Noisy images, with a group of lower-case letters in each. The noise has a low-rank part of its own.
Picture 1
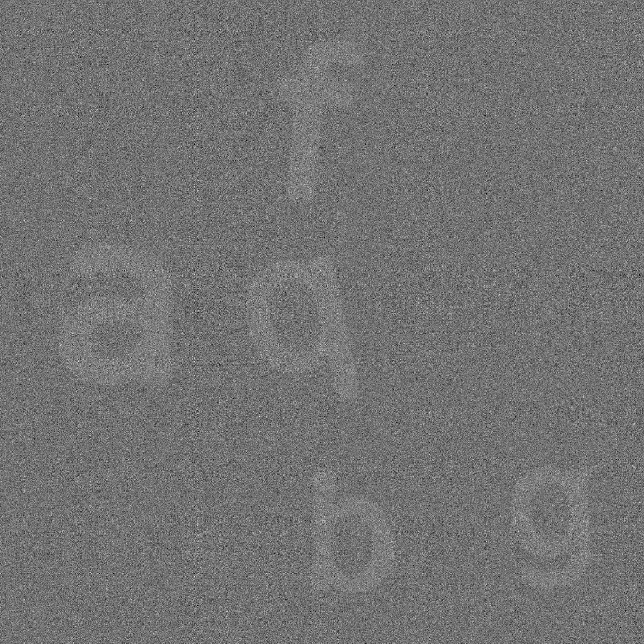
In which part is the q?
centre
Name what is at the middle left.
a
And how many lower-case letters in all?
5
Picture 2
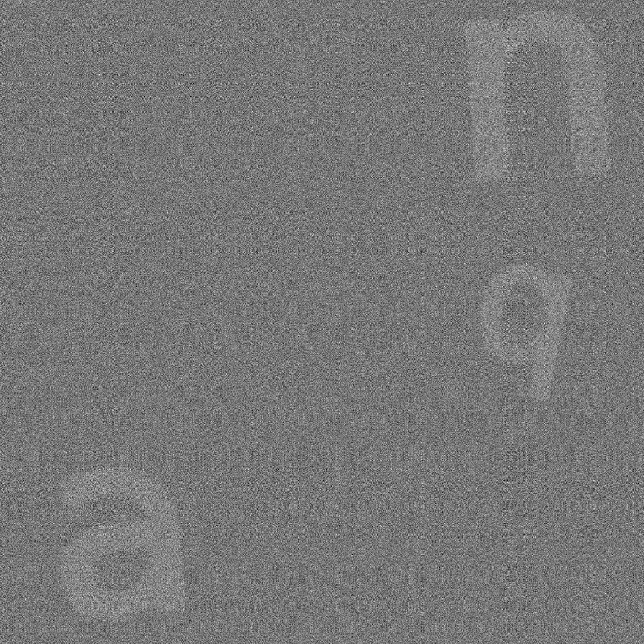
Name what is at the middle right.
q
